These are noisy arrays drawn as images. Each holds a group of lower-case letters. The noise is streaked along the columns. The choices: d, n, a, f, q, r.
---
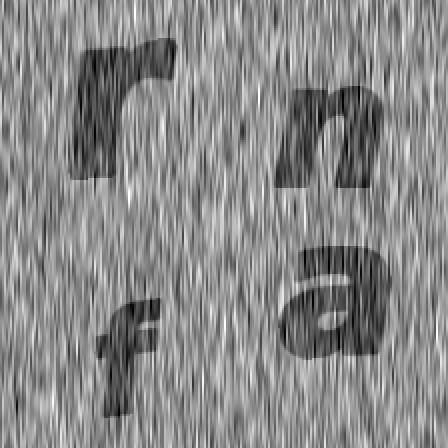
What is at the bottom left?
f
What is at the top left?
r
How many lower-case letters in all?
4
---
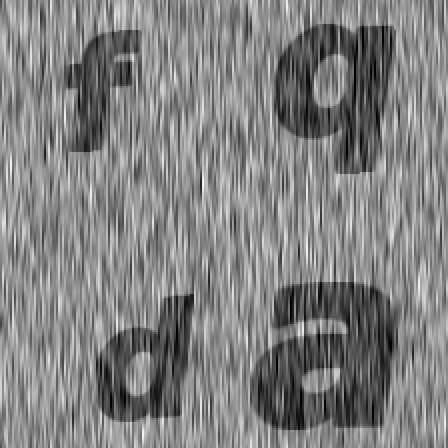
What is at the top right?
q
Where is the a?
bottom right
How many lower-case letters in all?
4
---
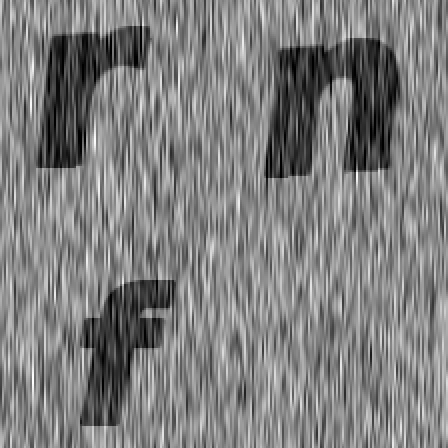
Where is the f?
bottom left
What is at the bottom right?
nothing
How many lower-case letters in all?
3
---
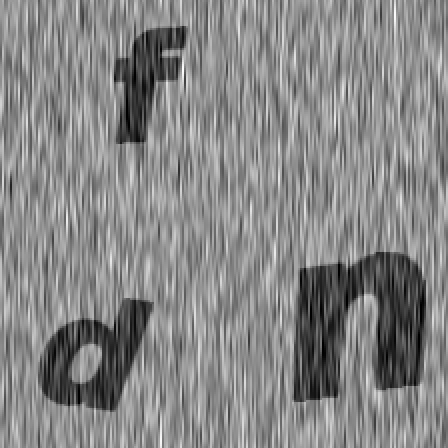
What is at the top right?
nothing
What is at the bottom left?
d
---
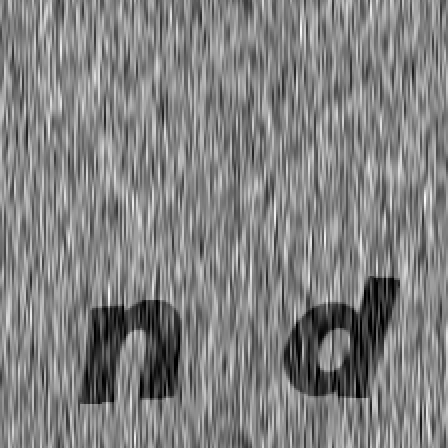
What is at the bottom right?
d
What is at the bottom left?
n
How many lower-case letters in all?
2
